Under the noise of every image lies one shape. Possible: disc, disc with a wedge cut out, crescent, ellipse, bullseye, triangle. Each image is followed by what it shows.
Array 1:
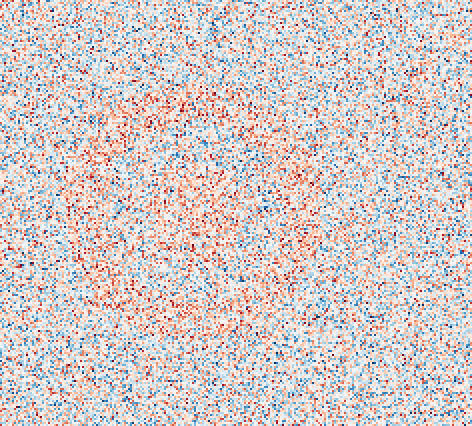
bullseye
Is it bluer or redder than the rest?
redder
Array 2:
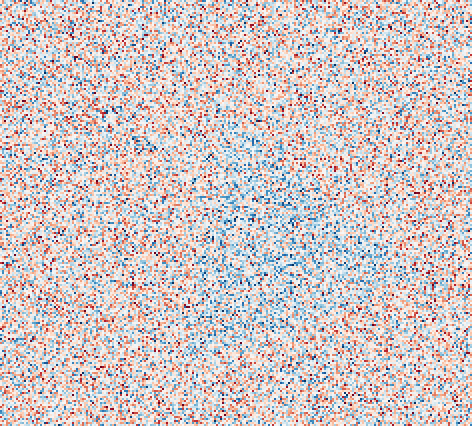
triangle
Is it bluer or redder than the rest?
bluer
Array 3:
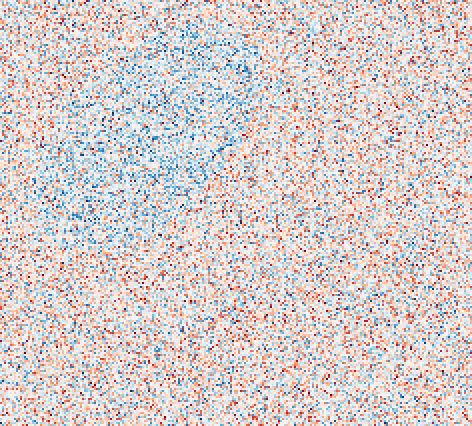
ellipse
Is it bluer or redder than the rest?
bluer
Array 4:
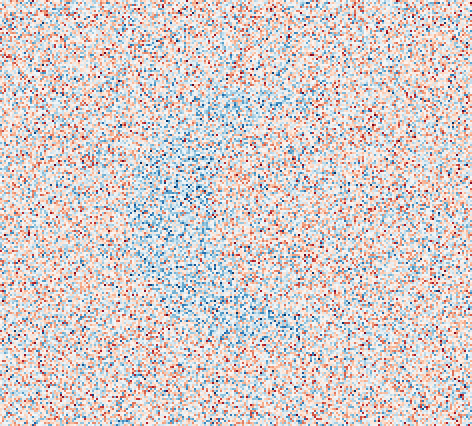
crescent
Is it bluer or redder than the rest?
bluer
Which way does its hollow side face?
right
